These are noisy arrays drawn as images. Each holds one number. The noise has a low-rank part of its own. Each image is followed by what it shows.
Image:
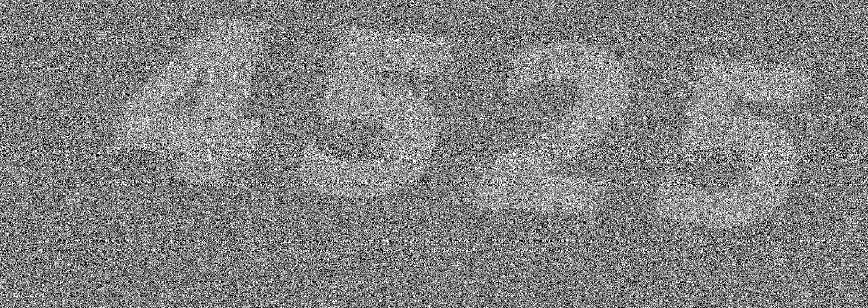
4525
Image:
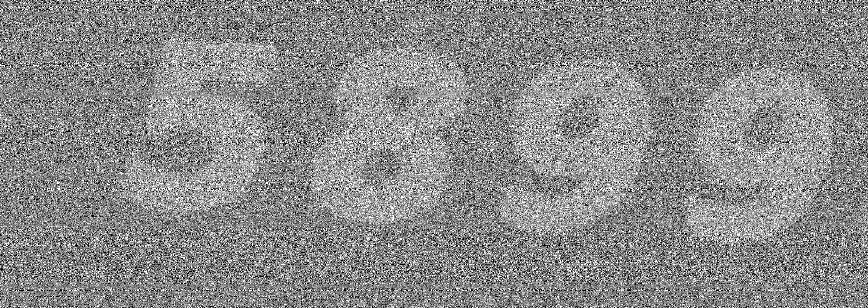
5899
